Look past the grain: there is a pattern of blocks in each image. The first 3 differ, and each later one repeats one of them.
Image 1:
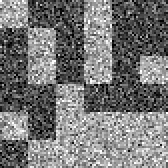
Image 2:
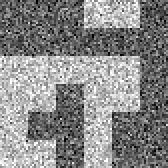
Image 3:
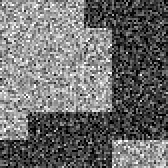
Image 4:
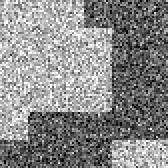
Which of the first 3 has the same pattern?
3
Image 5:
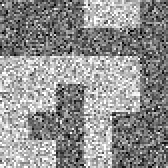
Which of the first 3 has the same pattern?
2
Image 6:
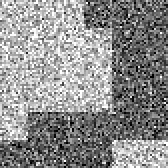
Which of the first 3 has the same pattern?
3
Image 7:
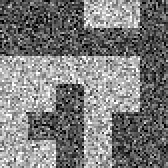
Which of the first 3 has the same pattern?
2
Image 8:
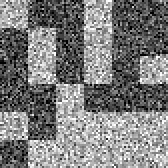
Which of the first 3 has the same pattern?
1
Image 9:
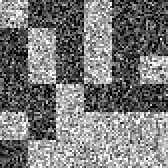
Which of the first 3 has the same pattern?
1
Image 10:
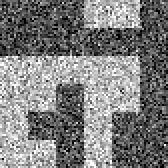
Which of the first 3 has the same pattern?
2
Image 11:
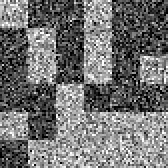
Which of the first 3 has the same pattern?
1
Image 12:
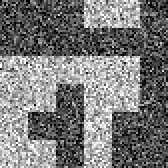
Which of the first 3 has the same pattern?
2
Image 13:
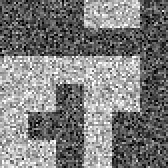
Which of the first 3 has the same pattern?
2
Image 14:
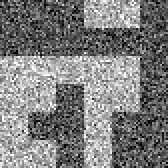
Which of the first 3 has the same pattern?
2
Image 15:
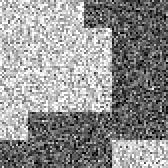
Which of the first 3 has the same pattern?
3
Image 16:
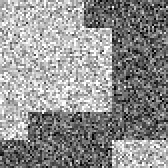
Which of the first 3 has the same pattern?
3
